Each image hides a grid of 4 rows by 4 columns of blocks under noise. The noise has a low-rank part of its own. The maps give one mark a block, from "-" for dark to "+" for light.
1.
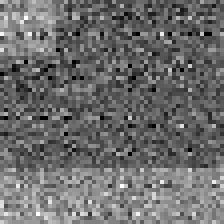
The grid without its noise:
+ - - -
- - - -
- - - -
+ + + +
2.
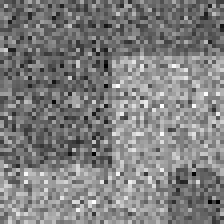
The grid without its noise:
- - - -
- - + +
- - + +
+ + + -
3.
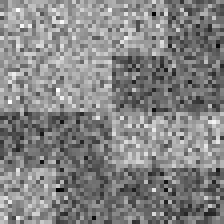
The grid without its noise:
+ + + -
+ + - -
- - + +
+ - - -
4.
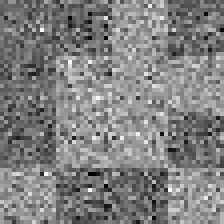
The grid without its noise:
- - + -
- + + +
- + + -
+ - - +
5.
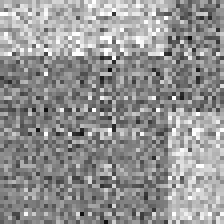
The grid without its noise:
+ + + -
- - - -
- - - +
- - - +
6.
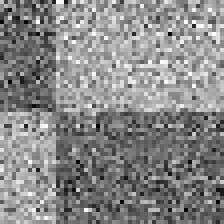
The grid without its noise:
- + + +
- + + +
+ - - -
+ - - -
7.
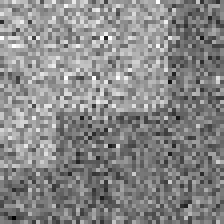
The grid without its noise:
+ + + -
+ + + -
+ - - -
- - - -
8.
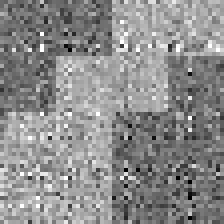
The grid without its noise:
- - + +
- + + -
+ + - -
+ + - -
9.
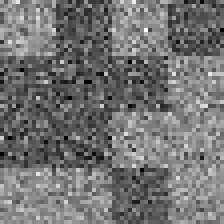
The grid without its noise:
+ - + -
- - - +
- - + +
+ + - +
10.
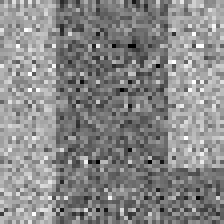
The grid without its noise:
+ - - +
+ - - +
+ - - +
+ - - -
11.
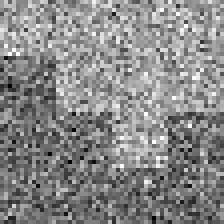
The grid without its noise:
+ + + +
- + + +
- - + -
- - - -
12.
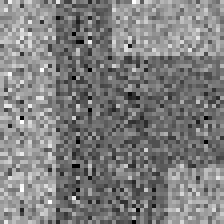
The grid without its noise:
+ - + +
+ - - -
+ - - -
+ - - +
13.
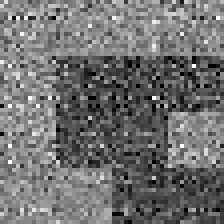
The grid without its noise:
+ + + +
+ - - -
+ - - +
+ + - -
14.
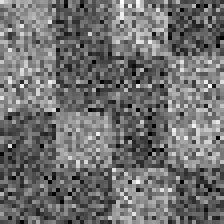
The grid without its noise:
+ - + -
+ - - +
- + - +
- - + -
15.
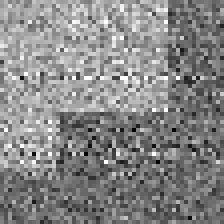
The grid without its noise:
+ + + -
+ + + -
+ - - -
- - - -
